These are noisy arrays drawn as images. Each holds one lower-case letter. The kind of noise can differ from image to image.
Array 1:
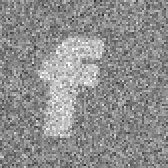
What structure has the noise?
independent entries
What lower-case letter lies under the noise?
f
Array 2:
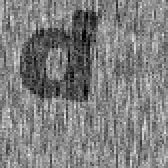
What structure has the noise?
streaked along the columns
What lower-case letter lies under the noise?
d
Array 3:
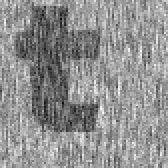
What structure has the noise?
streaked along the columns
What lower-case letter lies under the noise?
t
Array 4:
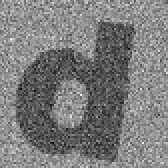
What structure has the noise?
low rank plus noise
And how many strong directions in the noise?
five to eight
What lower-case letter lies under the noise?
d
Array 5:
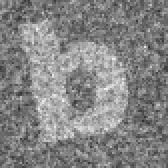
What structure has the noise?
blotchy
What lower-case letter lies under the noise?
b
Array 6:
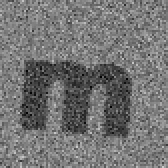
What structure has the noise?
independent entries
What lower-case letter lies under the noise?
m
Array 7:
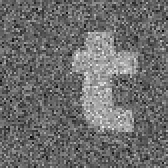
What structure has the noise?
independent entries
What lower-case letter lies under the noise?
t
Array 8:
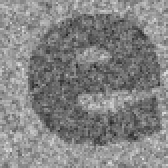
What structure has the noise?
blotchy
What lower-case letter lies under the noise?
e
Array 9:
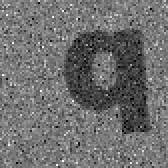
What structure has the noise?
heavy tails
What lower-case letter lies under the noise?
q
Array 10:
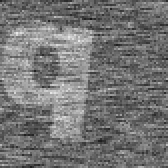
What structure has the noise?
streaked along the rows
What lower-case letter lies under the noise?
q
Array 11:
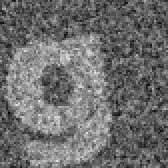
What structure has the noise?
blotchy
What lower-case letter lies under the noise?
g
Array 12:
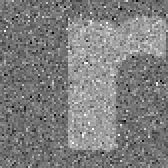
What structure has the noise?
heavy tails
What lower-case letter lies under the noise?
r
